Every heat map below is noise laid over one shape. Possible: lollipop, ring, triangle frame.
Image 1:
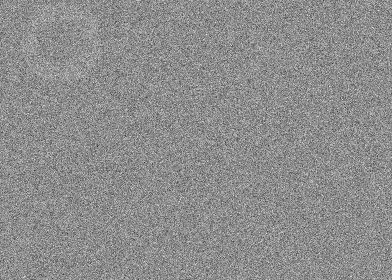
ring
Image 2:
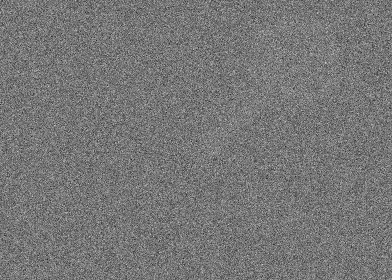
lollipop
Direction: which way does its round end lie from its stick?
up and right
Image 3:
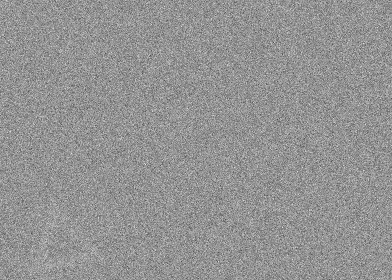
triangle frame
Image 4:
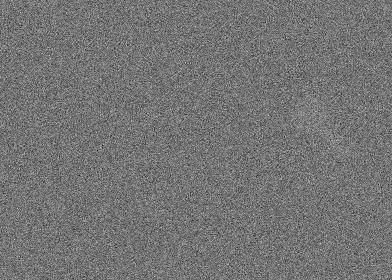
lollipop
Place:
middle right
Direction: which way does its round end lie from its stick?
up and left
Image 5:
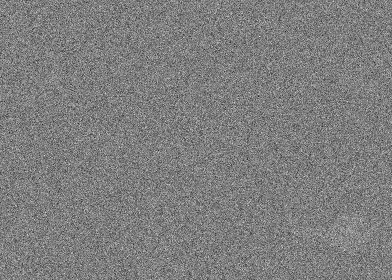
lollipop
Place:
bottom right
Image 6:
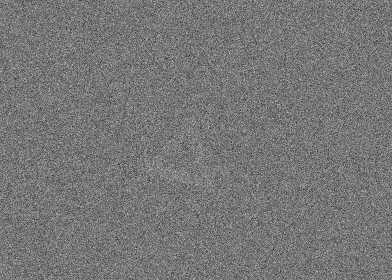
triangle frame
